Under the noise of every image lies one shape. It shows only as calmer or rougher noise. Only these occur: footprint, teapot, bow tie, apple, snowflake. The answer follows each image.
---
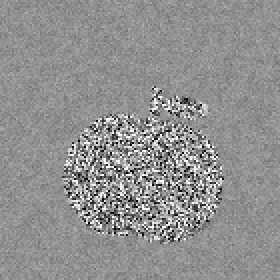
apple
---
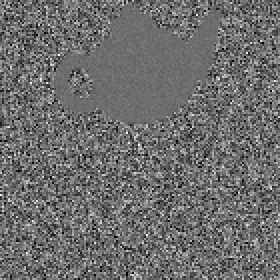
teapot
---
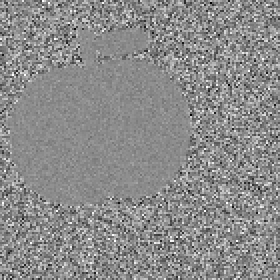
apple
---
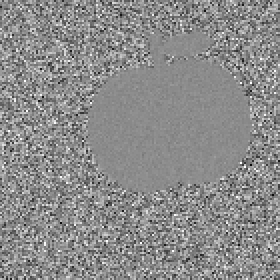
apple
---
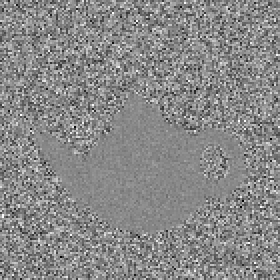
teapot
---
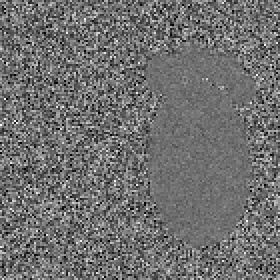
footprint
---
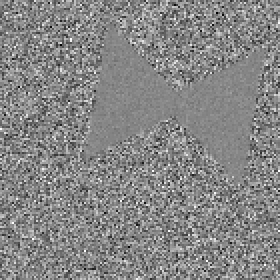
bow tie
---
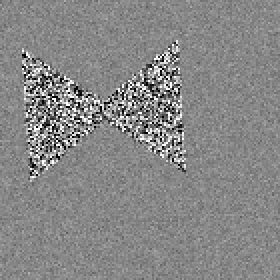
bow tie
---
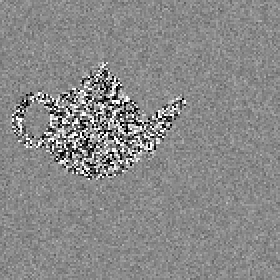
teapot
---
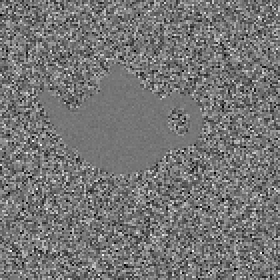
teapot
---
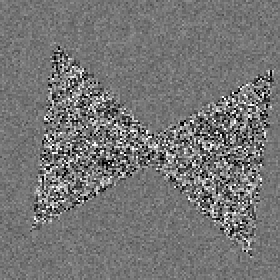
bow tie
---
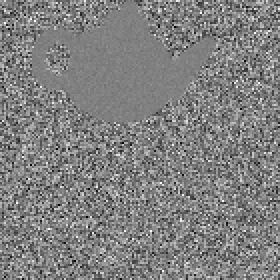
teapot
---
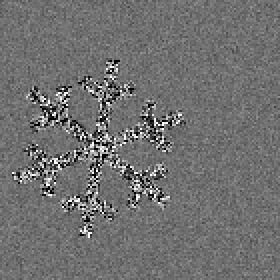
snowflake
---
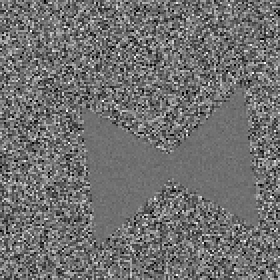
bow tie
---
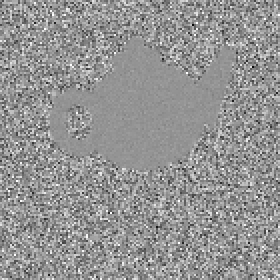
teapot
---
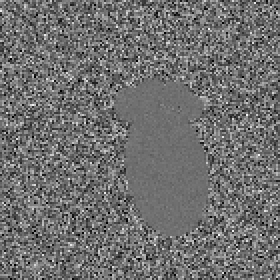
footprint
